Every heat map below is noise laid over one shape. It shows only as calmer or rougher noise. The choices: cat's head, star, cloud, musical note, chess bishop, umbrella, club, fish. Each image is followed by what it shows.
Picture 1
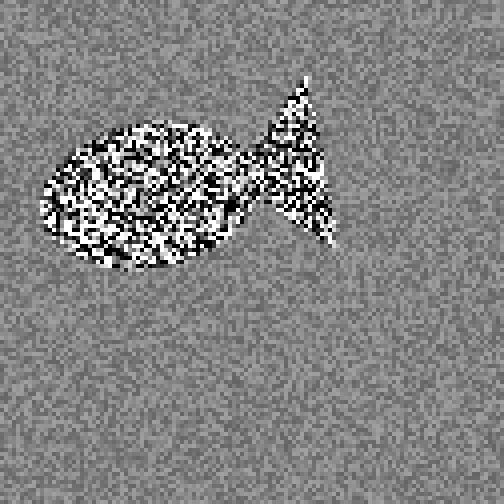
fish
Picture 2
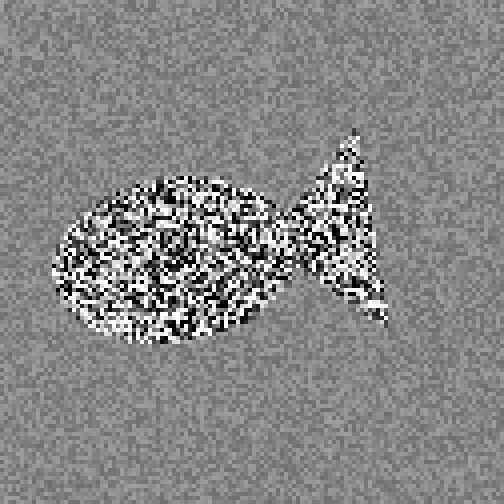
fish
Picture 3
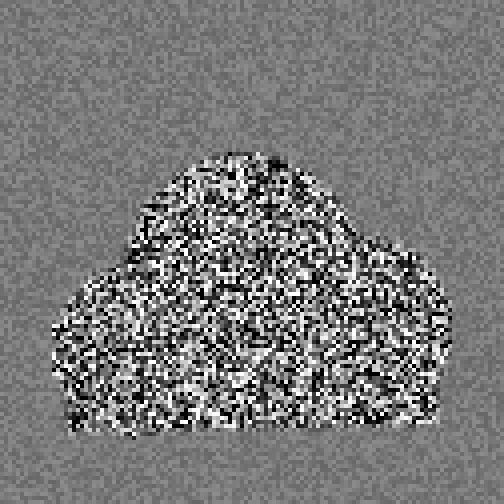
cloud
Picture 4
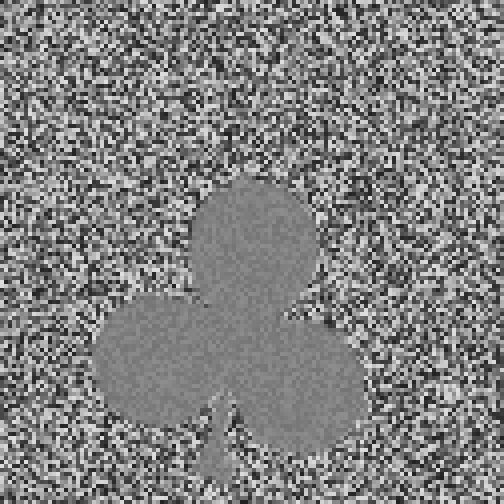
club
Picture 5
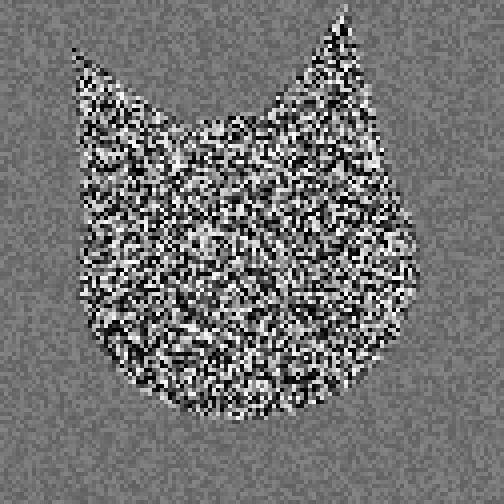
cat's head
